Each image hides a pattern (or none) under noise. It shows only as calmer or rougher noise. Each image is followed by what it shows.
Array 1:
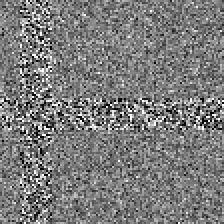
bands of rows crossing bands of columns
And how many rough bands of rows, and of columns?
1 and 1
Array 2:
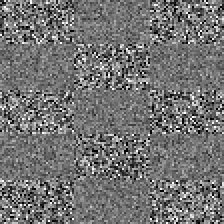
a checkerboard
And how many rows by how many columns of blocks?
5 by 3
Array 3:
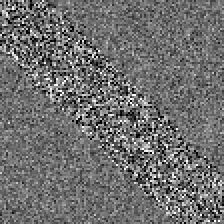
a diagonal band
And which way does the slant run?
top left to bottom right
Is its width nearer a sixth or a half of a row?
a half
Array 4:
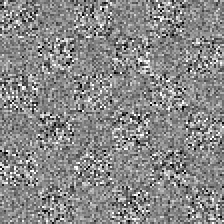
a checkerboard
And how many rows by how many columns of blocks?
6 by 6
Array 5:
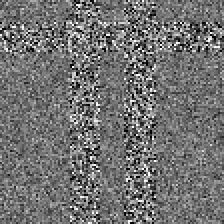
bands of rows crossing bands of columns
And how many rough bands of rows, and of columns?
1 and 2
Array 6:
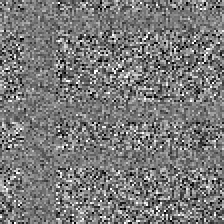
bands of rows crossing bands of columns
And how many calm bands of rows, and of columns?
3 and 1
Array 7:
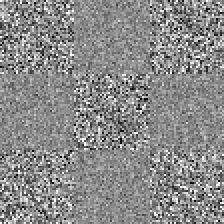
a checkerboard
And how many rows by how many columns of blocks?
3 by 3
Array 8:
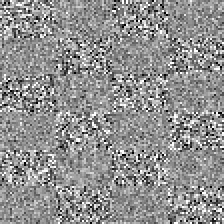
a checkerboard
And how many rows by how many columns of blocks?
6 by 4
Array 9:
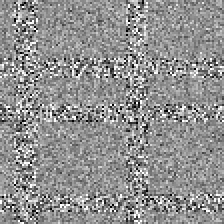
bands of rows crossing bands of columns
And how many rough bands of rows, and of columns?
3 and 2
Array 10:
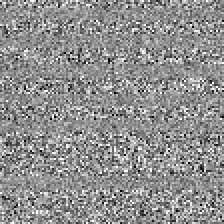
bands of rows
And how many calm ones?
6
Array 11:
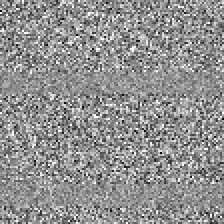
bands of rows
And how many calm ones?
2
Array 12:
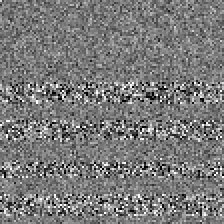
bands of rows
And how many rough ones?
4
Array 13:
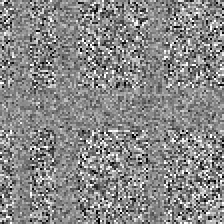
bands of rows crossing bands of columns
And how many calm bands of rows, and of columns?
1 and 3
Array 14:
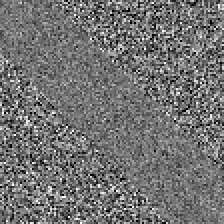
a diagonal band
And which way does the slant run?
top left to bottom right
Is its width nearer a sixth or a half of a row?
a half
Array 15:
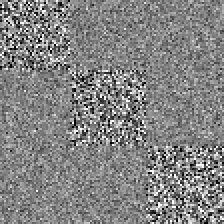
blocks along the diagonal
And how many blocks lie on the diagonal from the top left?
3
